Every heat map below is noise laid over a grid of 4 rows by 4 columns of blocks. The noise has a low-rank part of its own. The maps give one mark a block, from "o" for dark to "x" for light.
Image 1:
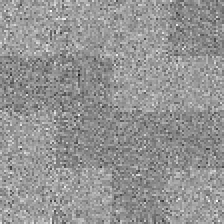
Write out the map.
xxxo
ooxx
xooo
xxox
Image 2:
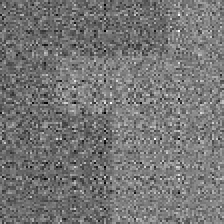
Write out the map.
ooox
oxxx
ooxx
ooxx
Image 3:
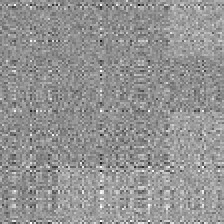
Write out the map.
ooox
oooo
ooox
oxxx
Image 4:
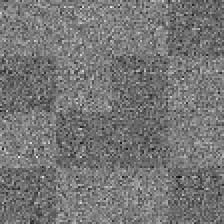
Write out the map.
xxxo
oxox
xoox
oxxo
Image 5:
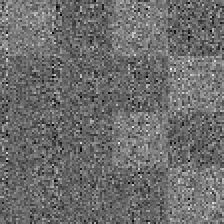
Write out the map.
xoxo
ooox
ooxo
ooox
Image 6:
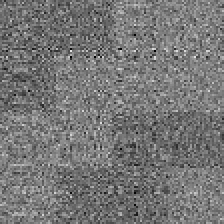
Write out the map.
ooxx
oxxx
xxoo
xoox
